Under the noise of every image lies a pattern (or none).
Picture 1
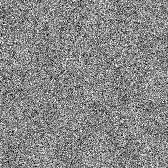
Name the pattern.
a checkerboard
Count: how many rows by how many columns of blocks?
5 by 6
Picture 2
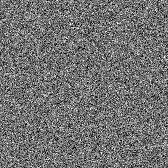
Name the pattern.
only noise
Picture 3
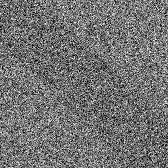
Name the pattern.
a diagonal band
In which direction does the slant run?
top left to bottom right
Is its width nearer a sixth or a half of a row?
a half
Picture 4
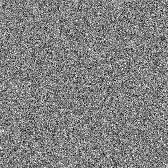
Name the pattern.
only noise
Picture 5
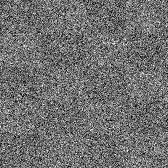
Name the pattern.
a checkerboard
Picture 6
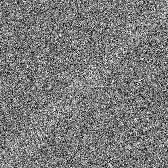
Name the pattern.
a diagonal band
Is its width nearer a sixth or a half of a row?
a sixth
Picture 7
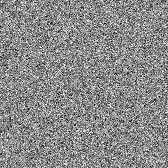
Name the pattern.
only noise
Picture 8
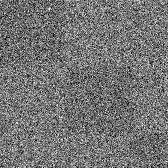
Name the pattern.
blocks along the diagonal
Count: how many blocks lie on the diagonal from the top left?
3
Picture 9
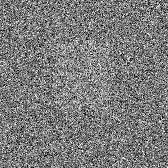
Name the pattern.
one block
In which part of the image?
centre
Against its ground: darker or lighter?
lighter
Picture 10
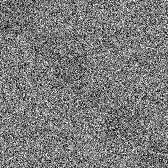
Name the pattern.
blocks along the diagonal
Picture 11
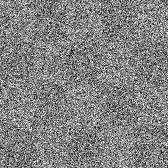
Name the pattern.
a checkerboard
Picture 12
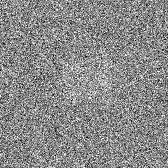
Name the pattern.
one block
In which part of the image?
centre
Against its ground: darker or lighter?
lighter
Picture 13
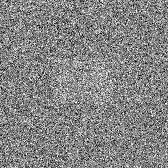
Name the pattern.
one block
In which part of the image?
centre
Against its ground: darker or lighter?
lighter
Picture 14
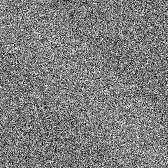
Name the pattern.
a diagonal band
